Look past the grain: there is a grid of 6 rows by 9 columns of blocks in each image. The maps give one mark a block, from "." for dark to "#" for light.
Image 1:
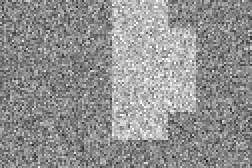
. . . . # # . . .
. . . . # # # . .
. . . . # # # . .
. . . . # # # . .
. . . . # # . . .
. . . . . . . . .
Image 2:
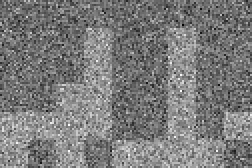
. . . . . . . . .
. . . # . . # . .
. . . # . . # . .
. . # # . . # . .
# # # # . . # . #
# . # . # # # # .
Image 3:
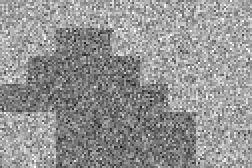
# # # # # # # # #
# # . . # # # # #
# . . . . # # # #
. . . . . . # # #
# # . . . . . # #
# # . . . . . # #
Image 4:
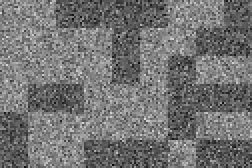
# # . . . . # # .
# # # # . # # . .
# # # # . # . # #
# . . # # # . . .
. # # # # # . # #
. # # . . . # . .
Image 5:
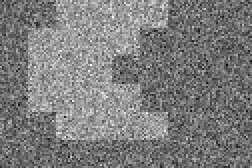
. . # # # # . . .
. # # # # . . . .
. # # # . . . . .
. # # # # . . . .
. . # # # # . . .
. . . . . . . . .
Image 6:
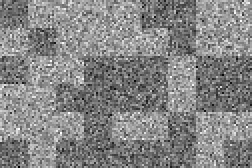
. # # # # . . # #
# . # # # # . # #
. # # . . . # . .
# # . . . . # . .
# # # . # # . # #
. # . . . . . # .
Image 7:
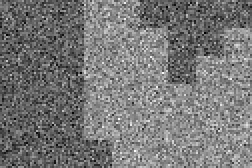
. . . # # . . . .
. . . # # # . . #
. . . # # # . # #
. . . # # # # # #
. . . # # # # # #
. . . . # # # # #
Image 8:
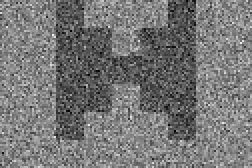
# # . # # # . # #
# # . . # . . # #
# # . . . . . # #
# # . . # . . # #
# # . # # # . # #
# # # # # # # # #
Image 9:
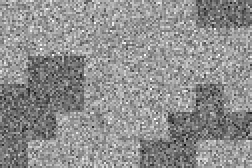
# # # # # # # . .
# # # # # # # # #
# . . # # # # # #
. . . # # # # . #
. . # # # # . . .
. # # # # . . # #
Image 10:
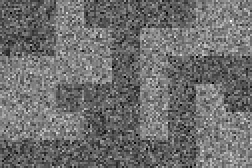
. . # . . . . # #
. . # # . # # # #
# # # # . # . . .
# # . . . # . # .
# # # . . # . # #
. . . . . . . # #
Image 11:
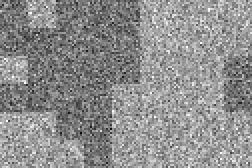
. # . . . # # # #
. . . . . # # # #
# . . . . # # # .
. . . . # # # # .
# # . . # # # # #
# # # . # # # # #
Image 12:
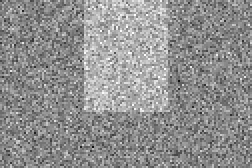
. . . # # # . . .
. . . # # # . . .
. . . # # # . . .
. . . # # # . . .
. . . . . . . . .
. . . . . . . . .
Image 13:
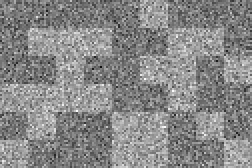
. . . . . # . . .
. # # # . . # # .
. . # . . # # . #
# # # # . . # . .
. # . . # # . # .
# . . . # # . . #
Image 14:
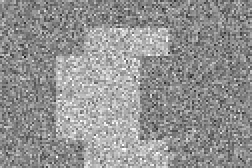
. . . . . . . . .
. . . # # # . . .
. . # # # . . . .
. . # # # . . . .
. . # # # . . . .
. . . # # # . . .
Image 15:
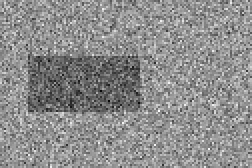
# # # # # # # # #
# # # # # # # # #
# . . . . # # # #
# . . . . # # # #
# # # # # # # # #
# # # # # # # # #
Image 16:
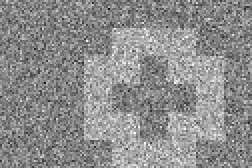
. . . . . . . . .
. . . . # # # . .
. . . # # . # # .
. . . # . . . # .
. . . # # . # # .
. . . . # # # . .
